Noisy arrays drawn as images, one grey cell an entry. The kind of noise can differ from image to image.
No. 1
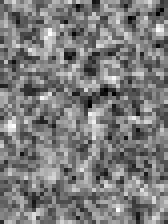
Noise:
blotchy
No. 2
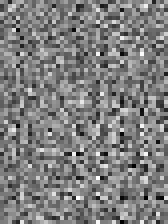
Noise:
low rank plus noise
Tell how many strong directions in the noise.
two
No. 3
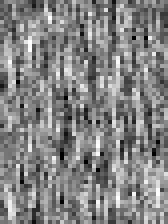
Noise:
streaked along the columns
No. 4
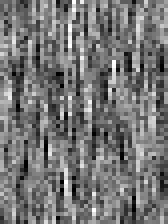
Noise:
streaked along the columns
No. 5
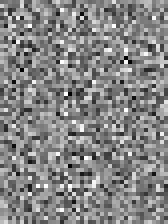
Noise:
low rank plus noise
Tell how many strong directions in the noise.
five to eight
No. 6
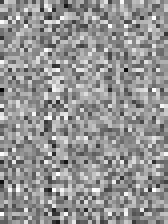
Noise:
low rank plus noise
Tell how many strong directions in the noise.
three or four
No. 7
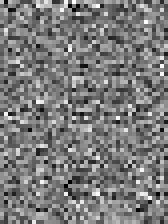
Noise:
low rank plus noise
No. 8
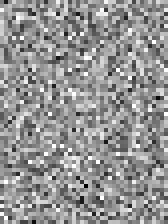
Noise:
independent entries
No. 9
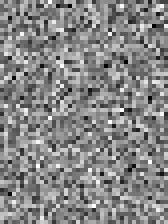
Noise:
independent entries
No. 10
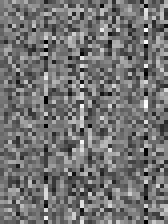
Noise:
columns of uneven size
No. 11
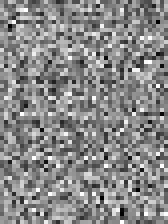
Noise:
low rank plus noise
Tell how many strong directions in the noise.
five to eight
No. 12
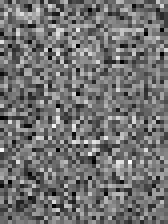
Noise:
low rank plus noise
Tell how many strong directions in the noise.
five to eight
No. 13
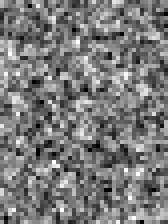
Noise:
blotchy
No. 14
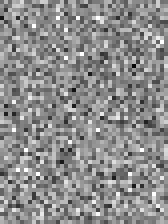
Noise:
independent entries
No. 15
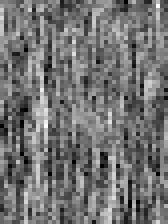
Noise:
streaked along the columns
